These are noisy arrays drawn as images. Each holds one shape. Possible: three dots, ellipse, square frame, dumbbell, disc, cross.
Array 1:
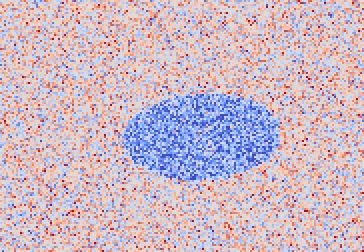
ellipse
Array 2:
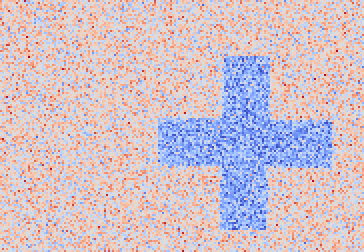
cross
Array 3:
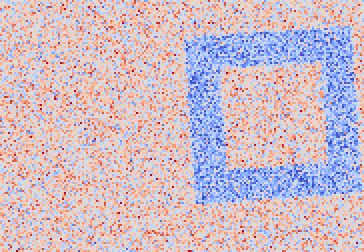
square frame
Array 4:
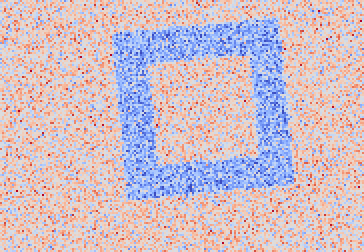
square frame
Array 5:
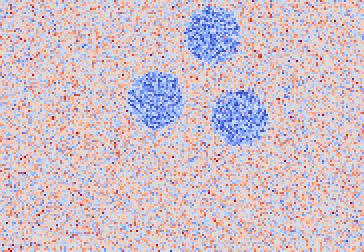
three dots
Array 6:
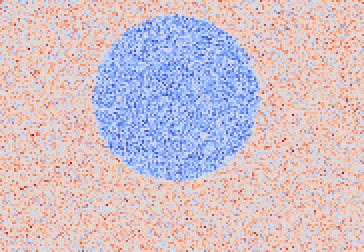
disc
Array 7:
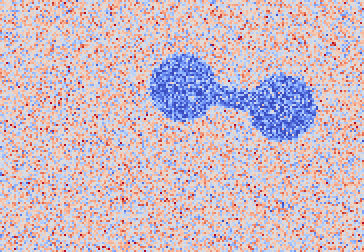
dumbbell
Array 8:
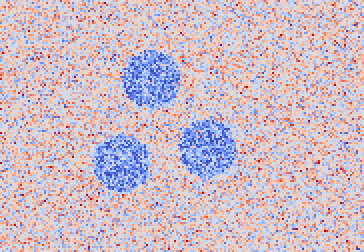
three dots
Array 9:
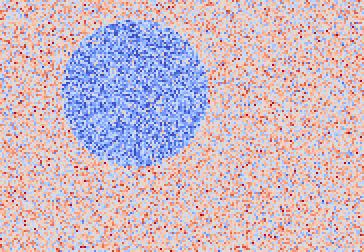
disc
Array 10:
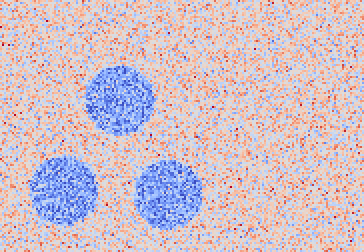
three dots
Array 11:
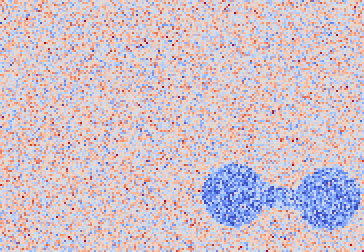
dumbbell
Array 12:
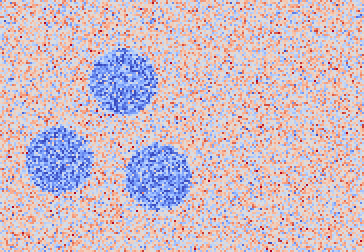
three dots
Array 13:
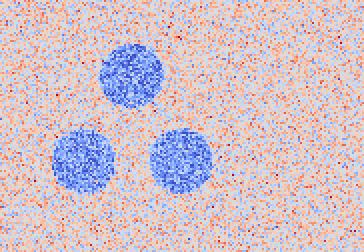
three dots
